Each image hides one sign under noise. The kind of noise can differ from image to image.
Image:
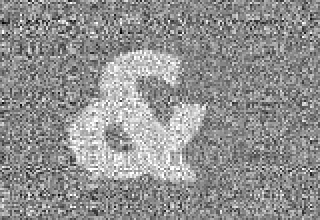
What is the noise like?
low rank plus noise
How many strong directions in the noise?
three or four
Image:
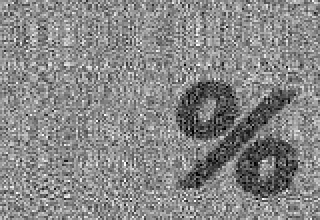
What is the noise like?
low rank plus noise
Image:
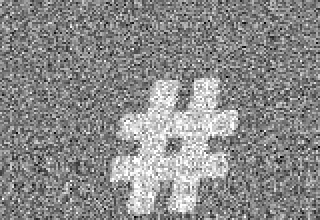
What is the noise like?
low rank plus noise
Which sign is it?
hash sign
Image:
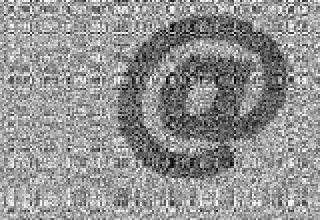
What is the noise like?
low rank plus noise
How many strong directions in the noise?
one
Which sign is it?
at sign
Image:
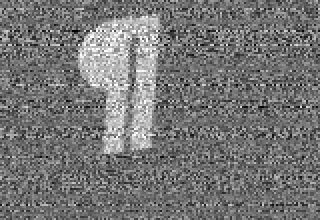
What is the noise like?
rows of uneven size
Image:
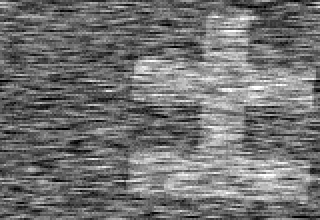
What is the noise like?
streaked along the rows
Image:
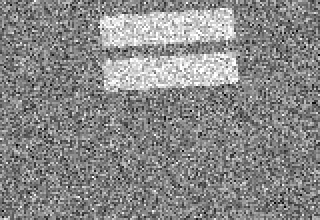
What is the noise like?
independent entries
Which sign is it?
equals sign
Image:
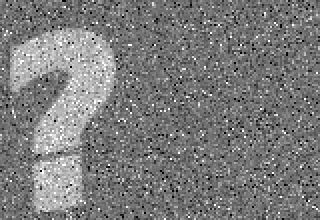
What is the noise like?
heavy tails
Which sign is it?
question mark
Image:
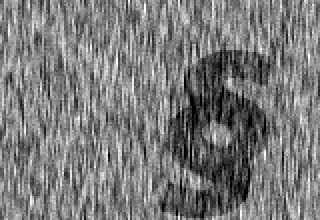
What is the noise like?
streaked along the columns
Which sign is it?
section sign
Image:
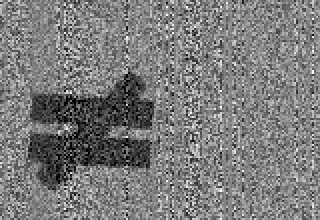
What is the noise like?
columns of uneven size
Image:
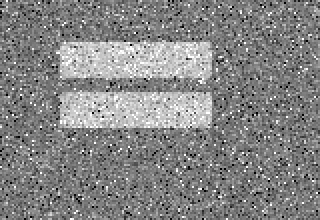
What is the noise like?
heavy tails
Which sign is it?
equals sign
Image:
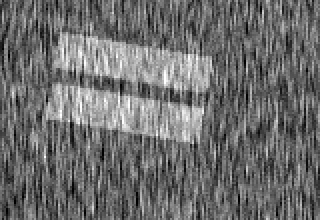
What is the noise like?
streaked along the columns
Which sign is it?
equals sign
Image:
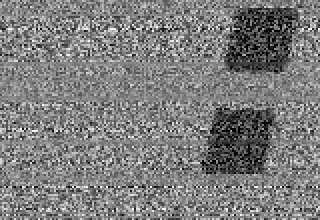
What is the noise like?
rows of uneven size
